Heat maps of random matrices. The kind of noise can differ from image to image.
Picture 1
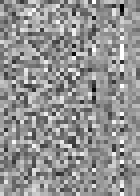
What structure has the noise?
columns of uneven size
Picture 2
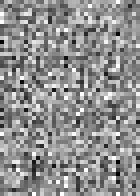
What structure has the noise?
low rank plus noise
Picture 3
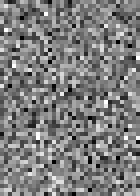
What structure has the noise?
independent entries
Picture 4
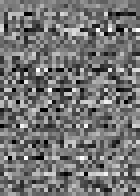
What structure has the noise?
rows of uneven size
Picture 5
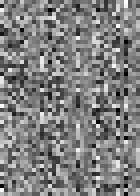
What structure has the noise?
columns of uneven size
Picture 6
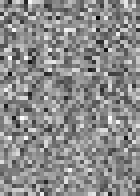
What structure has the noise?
low rank plus noise
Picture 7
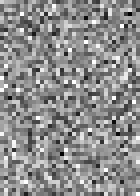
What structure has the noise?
independent entries
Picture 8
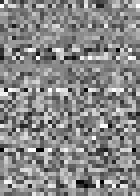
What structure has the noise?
rows of uneven size
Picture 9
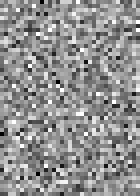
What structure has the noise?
independent entries
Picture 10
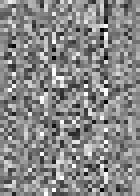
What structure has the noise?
columns of uneven size
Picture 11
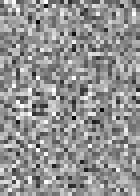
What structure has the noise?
low rank plus noise
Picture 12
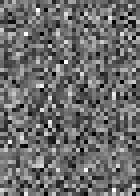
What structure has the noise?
low rank plus noise
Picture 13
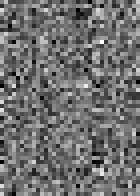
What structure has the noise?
low rank plus noise
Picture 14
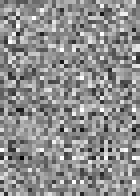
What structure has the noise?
low rank plus noise
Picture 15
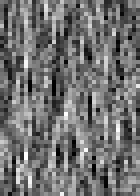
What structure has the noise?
streaked along the columns
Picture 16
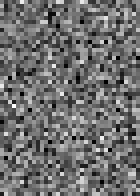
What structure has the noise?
independent entries
